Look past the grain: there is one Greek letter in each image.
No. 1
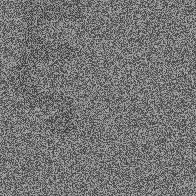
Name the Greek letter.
xi
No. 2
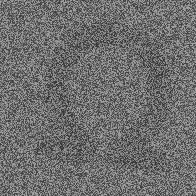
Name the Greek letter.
omega
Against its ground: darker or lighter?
darker
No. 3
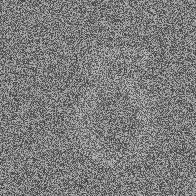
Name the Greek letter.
delta
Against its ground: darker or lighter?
lighter
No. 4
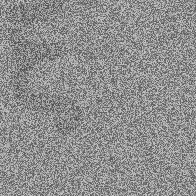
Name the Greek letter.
xi
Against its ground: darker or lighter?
darker
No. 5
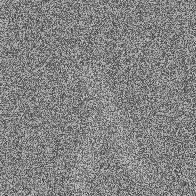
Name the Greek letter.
lambda
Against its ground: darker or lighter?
lighter
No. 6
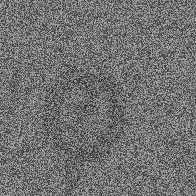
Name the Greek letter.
phi
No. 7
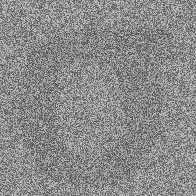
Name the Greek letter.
sigma
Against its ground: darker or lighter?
darker
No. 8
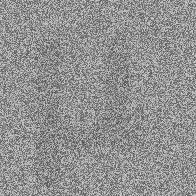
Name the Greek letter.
mu
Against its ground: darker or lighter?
darker
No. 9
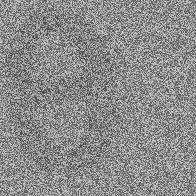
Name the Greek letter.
theta
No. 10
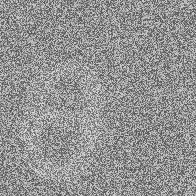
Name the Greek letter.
theta
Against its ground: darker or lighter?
lighter
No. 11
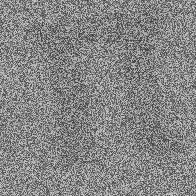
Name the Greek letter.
pi
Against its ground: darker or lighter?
darker
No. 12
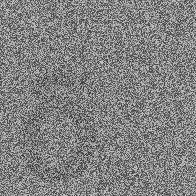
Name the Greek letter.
delta
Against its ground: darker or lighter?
darker
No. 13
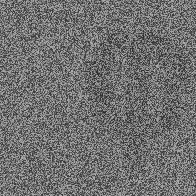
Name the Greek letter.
phi
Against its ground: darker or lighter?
darker
